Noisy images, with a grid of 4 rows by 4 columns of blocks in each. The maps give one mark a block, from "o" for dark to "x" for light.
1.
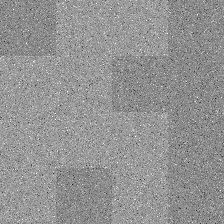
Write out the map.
o x x o
x x o o
x x x o
x o x o
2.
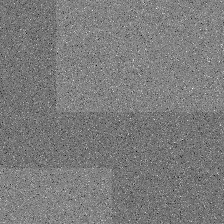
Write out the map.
o x x x
o x x x
o o o o
x x o o
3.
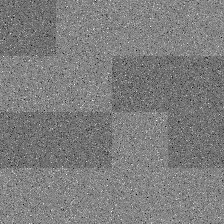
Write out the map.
o x x x
x x o o
o o x o
x x x x
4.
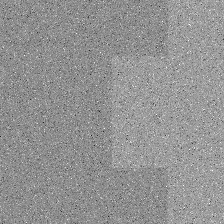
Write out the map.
o o o x
o o x x
o o x x
o o o x
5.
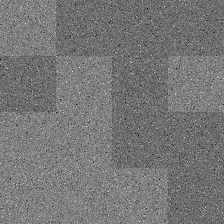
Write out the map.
x o o o
o x o x
x x o o
x x x o
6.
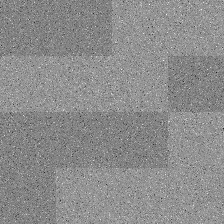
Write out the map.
o o x x
x x x o
o o o x
o x x x
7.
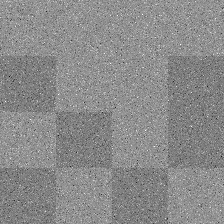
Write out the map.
x x x x
o x x o
x o x o
o x o x
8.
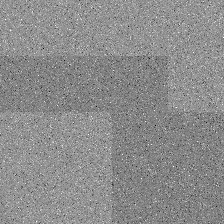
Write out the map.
x x x x
o o o x
x x o o
x x o o
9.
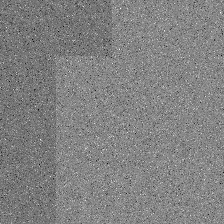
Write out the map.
o o x x
o x x x
o x x x
o x x x
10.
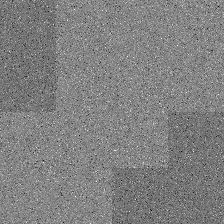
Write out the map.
o x x x
o x x x
x x x o
x x o o
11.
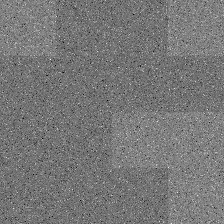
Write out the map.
x o o x
o o o o
o o x x
o o o x
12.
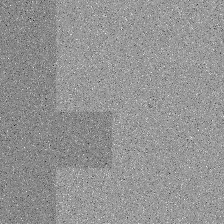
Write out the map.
o x x x
o x x x
o o x x
o x x x
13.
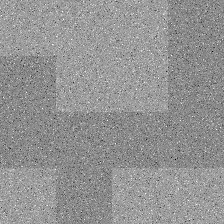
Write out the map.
x x x o
o x x o
o o o o
x o x x
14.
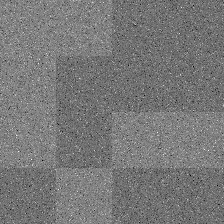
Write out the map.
x x o o
x o o o
x o x x
o x o o
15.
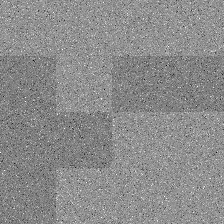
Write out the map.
x x x x
o x o o
o o x x
o x x x
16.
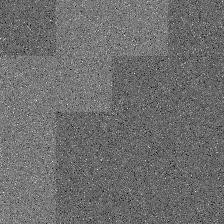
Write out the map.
o x x o
x x o o
x o o o
x o o o
